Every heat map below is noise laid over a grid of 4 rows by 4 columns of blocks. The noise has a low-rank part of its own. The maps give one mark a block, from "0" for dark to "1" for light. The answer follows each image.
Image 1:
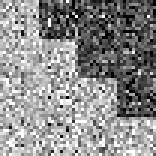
1000
1100
1110
1111
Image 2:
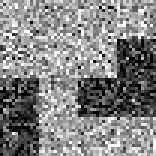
1111
1110
0100
0111
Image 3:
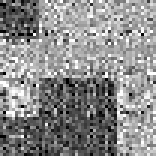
0111
1111
1001
0001
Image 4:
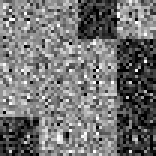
1101
1110
1110
0110
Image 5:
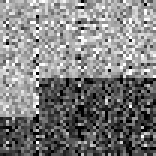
1111
1111
1000
0000
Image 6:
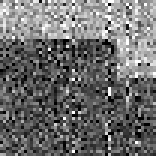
1111
0001
0000
0000
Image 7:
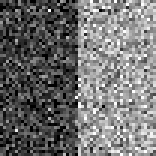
0011
0011
0011
0011
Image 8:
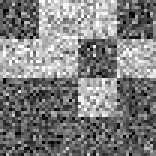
0110
1101
0010
0000
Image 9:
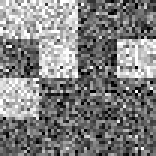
1100
0101
1000
0000
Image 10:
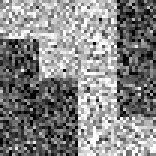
1110
0110
0010
0011
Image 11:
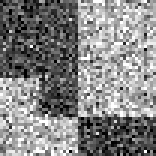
0011
0011
1011
1100
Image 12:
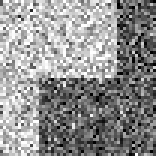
1110
1110
1000
1000
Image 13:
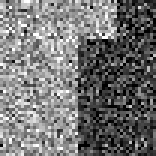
1110
1100
1100
1100
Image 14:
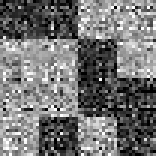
0011
1101
1100
1010
